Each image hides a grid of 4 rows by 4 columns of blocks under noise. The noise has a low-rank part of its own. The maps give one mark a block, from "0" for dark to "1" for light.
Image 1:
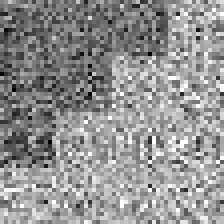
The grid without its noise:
0001
0011
0111
1111
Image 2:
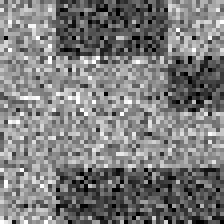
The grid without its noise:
1001
1110
1111
1000
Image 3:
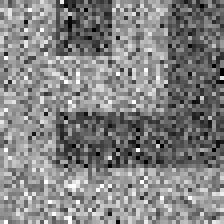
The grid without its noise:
1010
1110
1000
1111
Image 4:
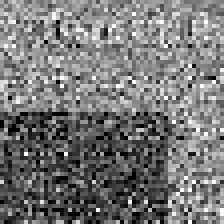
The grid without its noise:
1111
1111
0001
0001
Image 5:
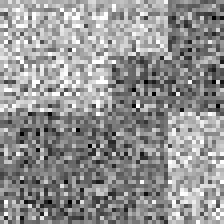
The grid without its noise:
1110
1100
0001
0001
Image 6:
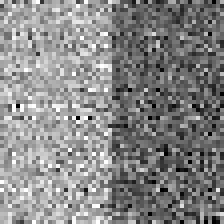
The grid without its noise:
1100
1100
1100
1100
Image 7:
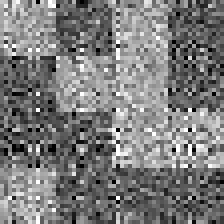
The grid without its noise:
1010
0110
0011
1000
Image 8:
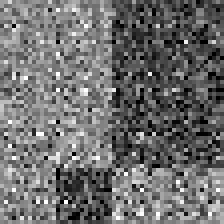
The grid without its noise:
1100
1100
1100
1011
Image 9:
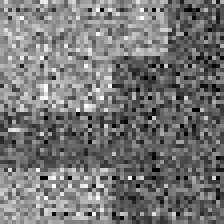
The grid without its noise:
1110
1100
0000
1100
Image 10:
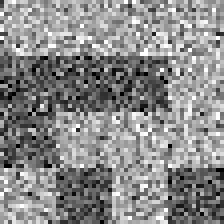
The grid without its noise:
1111
0001
0111
1010
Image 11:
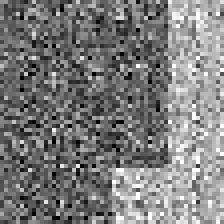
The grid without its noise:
0001
0001
0001
0011
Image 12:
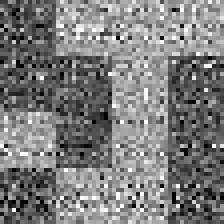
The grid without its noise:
0111
0010
1010
0110
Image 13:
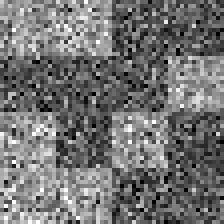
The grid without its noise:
1100
0001
1010
1100
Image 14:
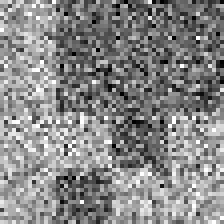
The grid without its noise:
1000
1000
1101
1011
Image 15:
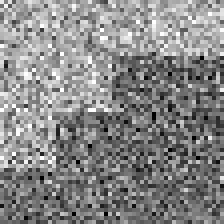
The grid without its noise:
1111
1100
1000
0000
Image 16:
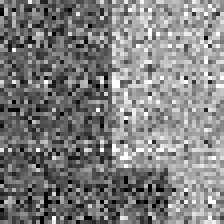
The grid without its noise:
0011
0011
0011
0001
